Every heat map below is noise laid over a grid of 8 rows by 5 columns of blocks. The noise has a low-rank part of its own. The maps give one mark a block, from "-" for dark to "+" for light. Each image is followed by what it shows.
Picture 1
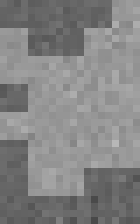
- - - - +
+ - - + +
+ + + + +
- + + + +
+ + + + +
- + + + +
- + + - -
- - - - -
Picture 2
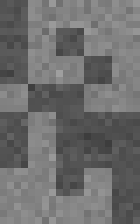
- + + + +
- + - + +
- + + - +
+ - - + +
- + - - -
- + - - -
+ + - + -
+ + + + -
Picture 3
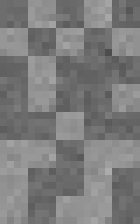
- + - + -
+ - + - +
- + - - -
- + - - +
- - + - -
+ + - + +
+ - - + -
+ - + + -
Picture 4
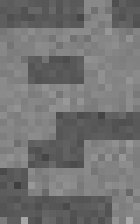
- - - + -
+ + + + +
+ - - + +
+ + + + +
+ + - - -
+ - - + +
- + + + +
- - - - +
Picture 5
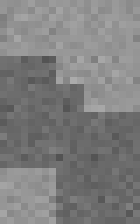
+ + + + +
+ + + + +
- - + + +
- - - + +
- - - - -
- - - - -
+ + - - -
+ + - - -
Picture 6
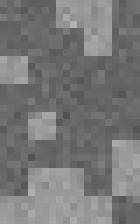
- - + + -
- - - + -
+ - - - -
- - - - -
- + - - -
- - - - +
- + + - +
+ + + + -
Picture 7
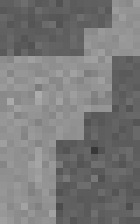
- - - - +
- - - + +
+ + + + -
+ + + + -
+ + + - -
+ + - - -
+ + - - -
+ + - - -
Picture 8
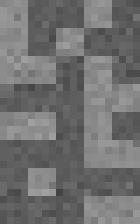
+ - - + -
+ - + - -
+ + - + -
- - - + +
+ + - + -
- - - + +
- + - - -
- - - + +
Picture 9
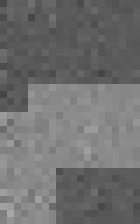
- - - - -
- - - - -
- - - - -
- + + + +
+ + + + +
+ + + + +
+ + - - -
+ + - - -
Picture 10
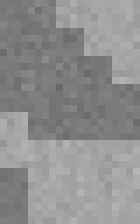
- - + + +
- - - + +
- - - - +
- - - - -
+ - - - -
+ + + + +
- + + + +
- + + + +
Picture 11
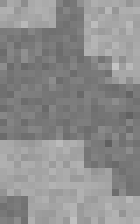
+ + - + +
- - - + +
- - - - +
- - - - -
- - - - -
+ + + - -
+ + + + -
- + + + +
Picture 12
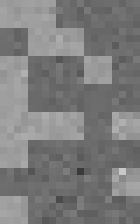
+ + - - -
- + + - -
+ - - + -
+ - - - -
+ + + - +
+ - - - -
- - - - +
+ - - - -
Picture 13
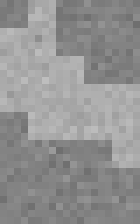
- + - - -
+ + - - -
+ + + - -
+ + + + +
- + + + +
- - - - +
- - - - -
- - - - -
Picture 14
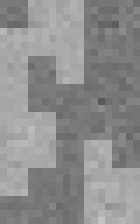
- + + - -
+ + + - -
+ - + - -
+ - - - -
+ + - - -
+ + - + -
+ - - + +
- - - + +
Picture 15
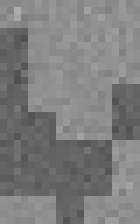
+ + + + +
- + + + +
- + + + +
- + + + -
- - + + -
- - - - +
- - - - +
+ + - + +
